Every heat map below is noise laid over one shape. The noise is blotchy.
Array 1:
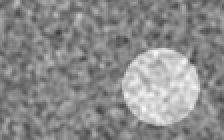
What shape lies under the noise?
disc
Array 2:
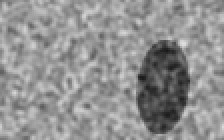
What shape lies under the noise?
ellipse
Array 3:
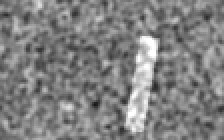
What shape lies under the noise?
bar
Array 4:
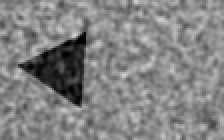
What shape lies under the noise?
triangle
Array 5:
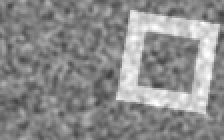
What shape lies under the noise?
square frame
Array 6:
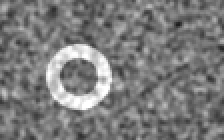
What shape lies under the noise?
ring
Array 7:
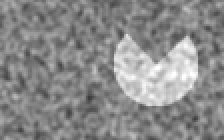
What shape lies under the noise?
disc with a wedge cut out
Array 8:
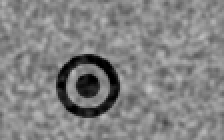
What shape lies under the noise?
bullseye
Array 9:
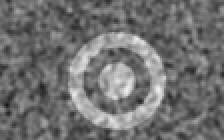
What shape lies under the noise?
bullseye
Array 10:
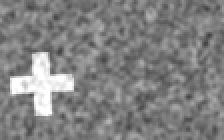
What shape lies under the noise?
cross
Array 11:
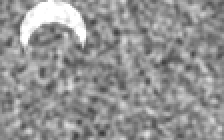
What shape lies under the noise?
crescent
